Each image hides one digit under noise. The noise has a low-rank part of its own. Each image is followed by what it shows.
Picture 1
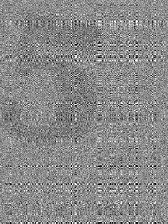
5
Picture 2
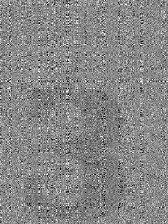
3
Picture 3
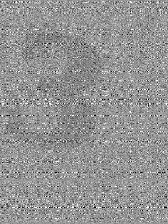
3
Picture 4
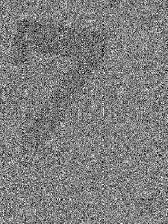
7
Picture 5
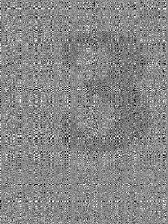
3
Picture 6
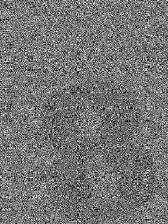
8
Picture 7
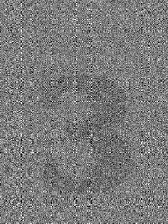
3
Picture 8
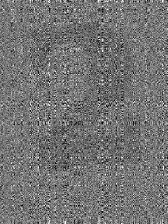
2
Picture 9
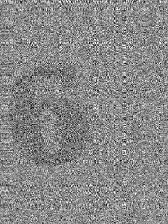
6
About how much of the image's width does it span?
half
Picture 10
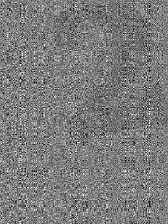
2
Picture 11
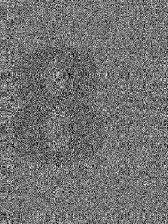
8
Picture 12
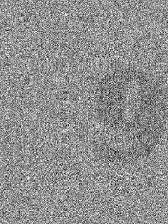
9
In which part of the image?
middle right
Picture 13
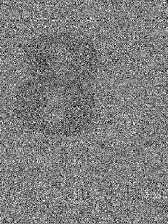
8
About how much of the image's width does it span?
half
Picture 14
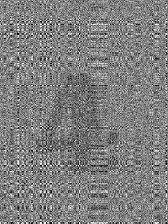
4
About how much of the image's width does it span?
half
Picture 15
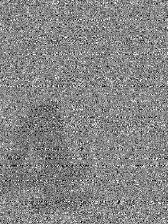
4
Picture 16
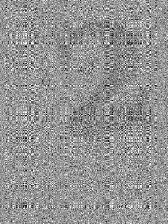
2
